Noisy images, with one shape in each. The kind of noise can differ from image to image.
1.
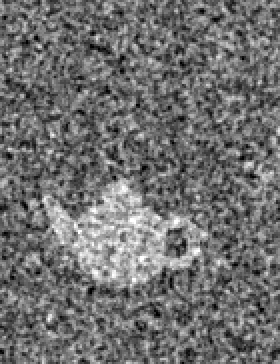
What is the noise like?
blotchy
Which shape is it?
teapot
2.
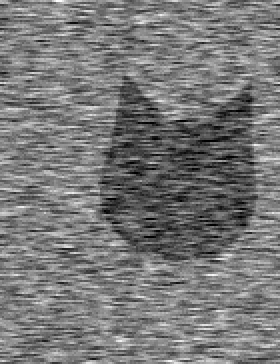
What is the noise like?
streaked along the rows
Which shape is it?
cat's head
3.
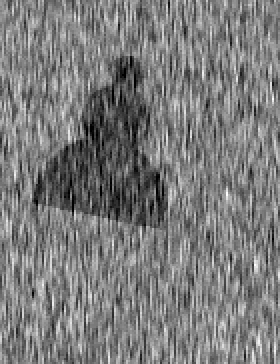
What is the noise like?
streaked along the columns
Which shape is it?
chess pawn
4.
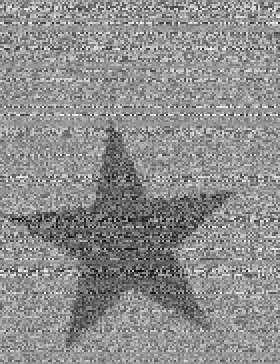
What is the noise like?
rows of uneven size
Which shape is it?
star
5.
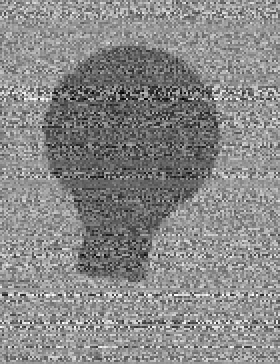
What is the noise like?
rows of uneven size
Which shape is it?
light bulb
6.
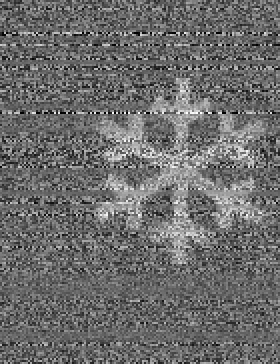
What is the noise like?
rows of uneven size
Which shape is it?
snowflake
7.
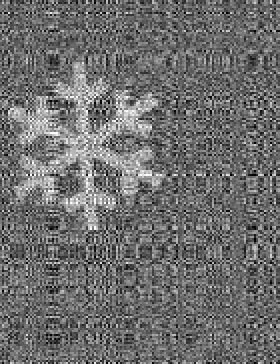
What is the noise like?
low rank plus noise
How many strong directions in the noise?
two
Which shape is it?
snowflake
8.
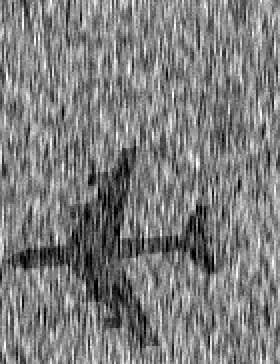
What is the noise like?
streaked along the columns
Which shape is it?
airplane
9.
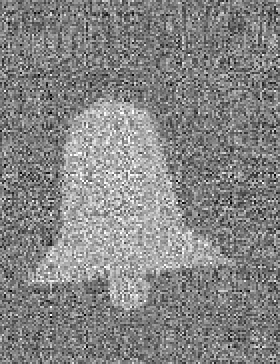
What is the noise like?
low rank plus noise
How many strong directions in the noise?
five to eight
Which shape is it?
bell
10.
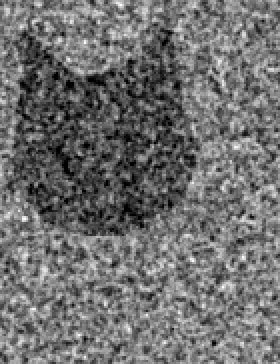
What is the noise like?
blotchy
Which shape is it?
cat's head
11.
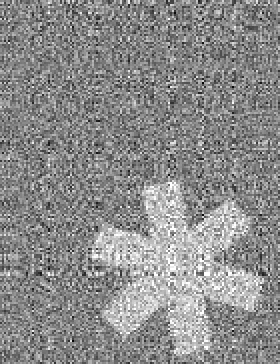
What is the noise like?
low rank plus noise
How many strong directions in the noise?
three or four
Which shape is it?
asterisk
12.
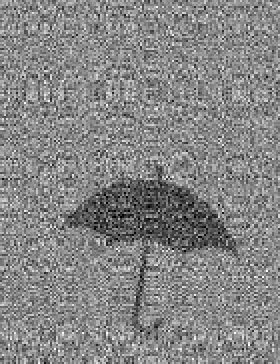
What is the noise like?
low rank plus noise
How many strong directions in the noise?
three or four
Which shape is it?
umbrella
